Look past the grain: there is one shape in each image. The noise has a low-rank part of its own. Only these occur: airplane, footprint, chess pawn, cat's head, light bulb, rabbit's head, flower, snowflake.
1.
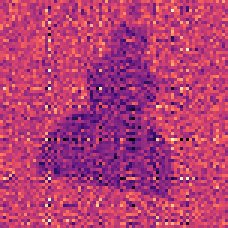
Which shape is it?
chess pawn
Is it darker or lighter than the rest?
darker
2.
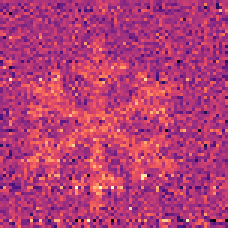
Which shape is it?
snowflake
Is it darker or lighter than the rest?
lighter
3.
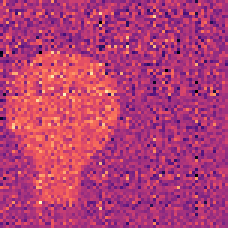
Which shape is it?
light bulb
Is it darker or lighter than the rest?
lighter
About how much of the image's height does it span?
two thirds
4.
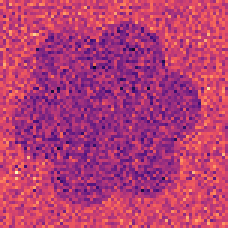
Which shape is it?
flower
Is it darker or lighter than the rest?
darker
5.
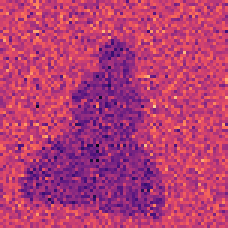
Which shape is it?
chess pawn
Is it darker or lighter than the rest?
darker
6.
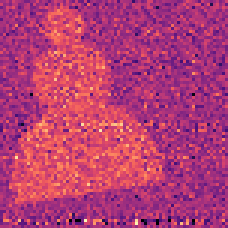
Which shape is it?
chess pawn
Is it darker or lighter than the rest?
lighter
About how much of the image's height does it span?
nearly all
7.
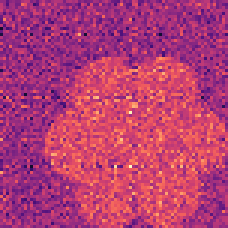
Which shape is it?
flower
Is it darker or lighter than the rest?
lighter
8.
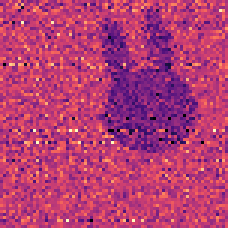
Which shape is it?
rabbit's head
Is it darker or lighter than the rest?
darker
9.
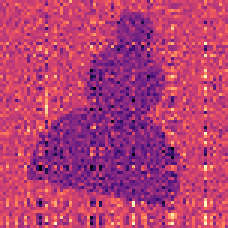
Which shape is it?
chess pawn
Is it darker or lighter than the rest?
darker
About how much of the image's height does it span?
nearly all
